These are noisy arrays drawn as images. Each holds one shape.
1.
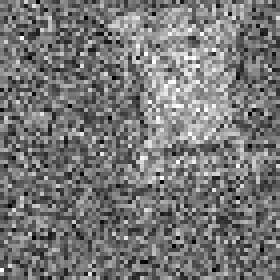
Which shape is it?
chess rook
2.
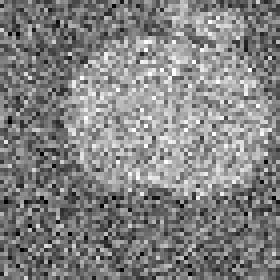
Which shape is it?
apple
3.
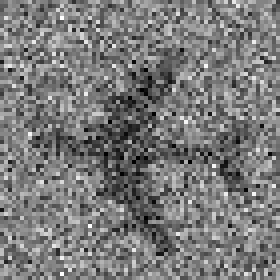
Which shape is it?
airplane
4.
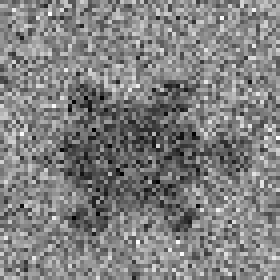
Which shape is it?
turtle
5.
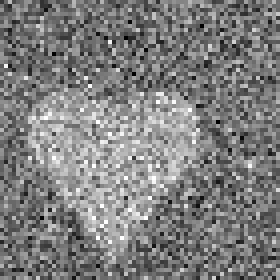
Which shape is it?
heart
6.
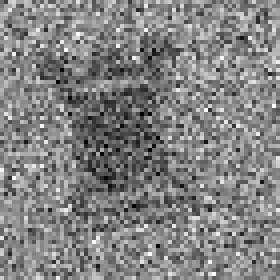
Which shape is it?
chess rook
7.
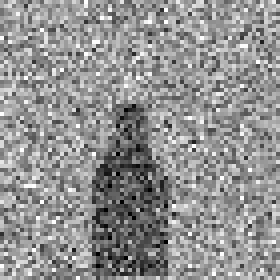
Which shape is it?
bottle
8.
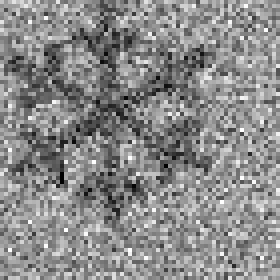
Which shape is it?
snowflake
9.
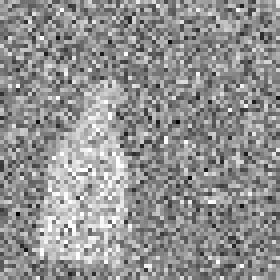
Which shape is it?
bottle
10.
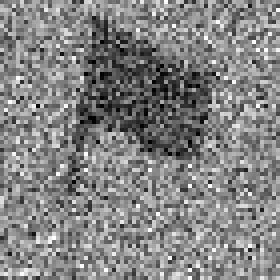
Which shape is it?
flag
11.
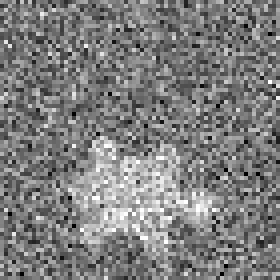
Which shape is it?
turtle
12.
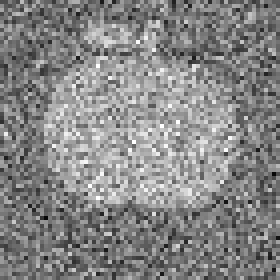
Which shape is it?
apple
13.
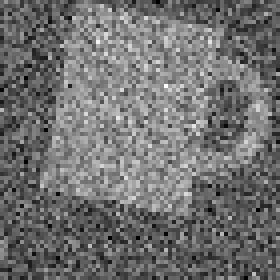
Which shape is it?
cup
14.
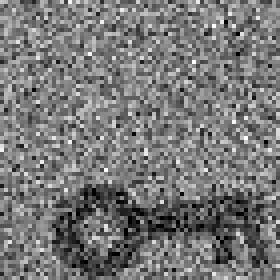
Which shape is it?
key
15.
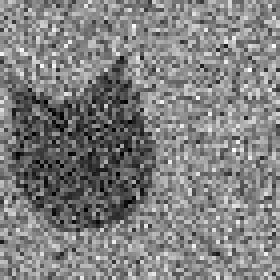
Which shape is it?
cat's head
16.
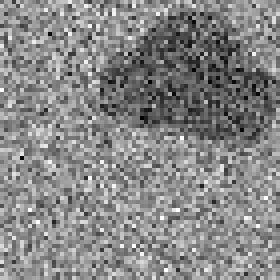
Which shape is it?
cloud
